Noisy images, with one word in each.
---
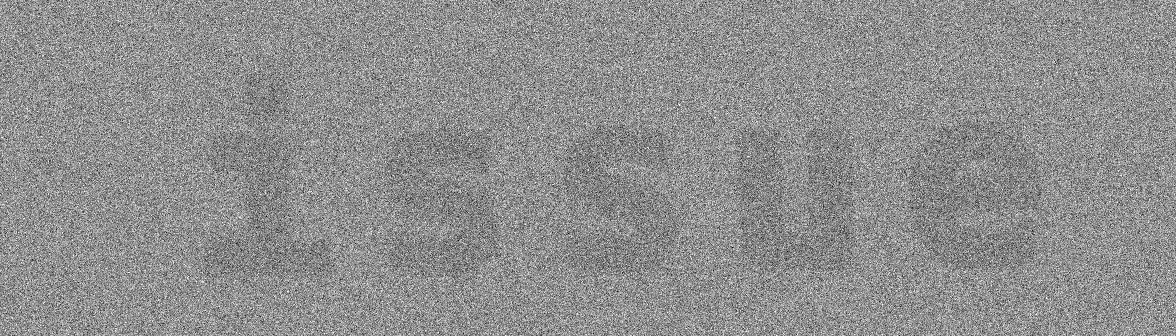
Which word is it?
issue
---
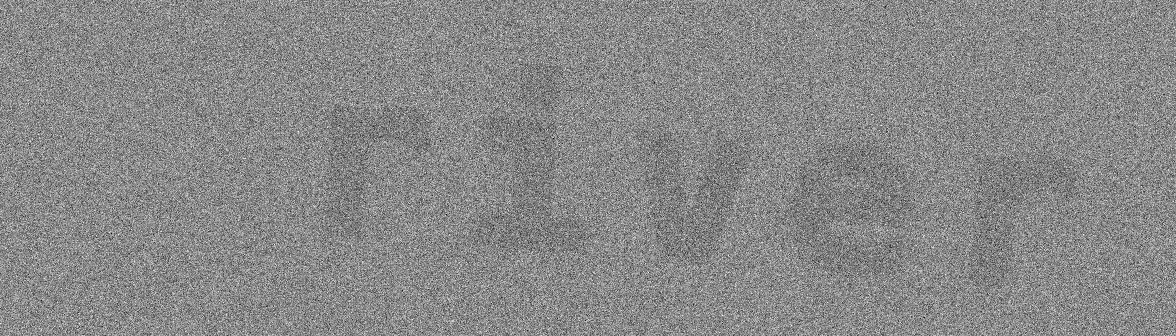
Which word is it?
river
